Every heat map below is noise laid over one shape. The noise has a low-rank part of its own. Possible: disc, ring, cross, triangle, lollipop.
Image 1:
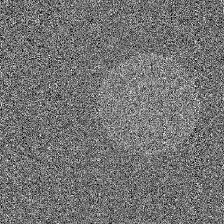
disc
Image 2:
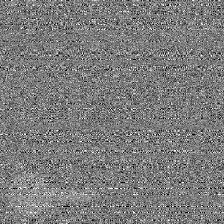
lollipop
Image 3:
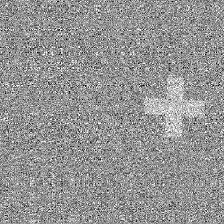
cross
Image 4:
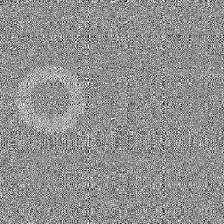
ring
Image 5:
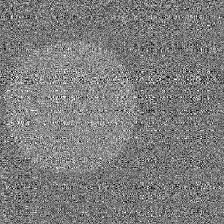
disc
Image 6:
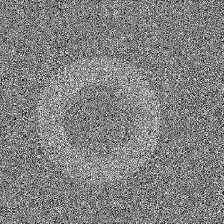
ring
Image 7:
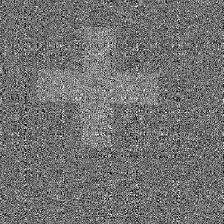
cross
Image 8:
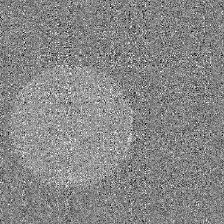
disc
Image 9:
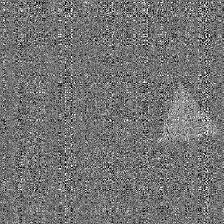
triangle
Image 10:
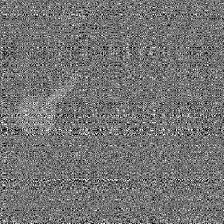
lollipop
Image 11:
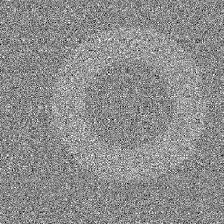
ring
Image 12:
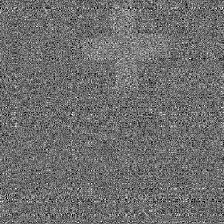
cross
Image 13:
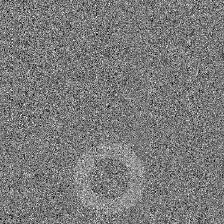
ring
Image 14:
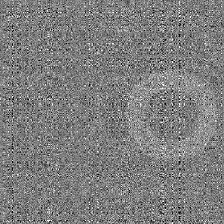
ring
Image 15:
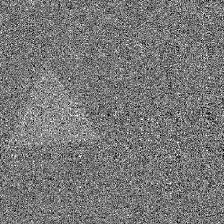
triangle
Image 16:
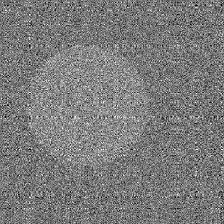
disc
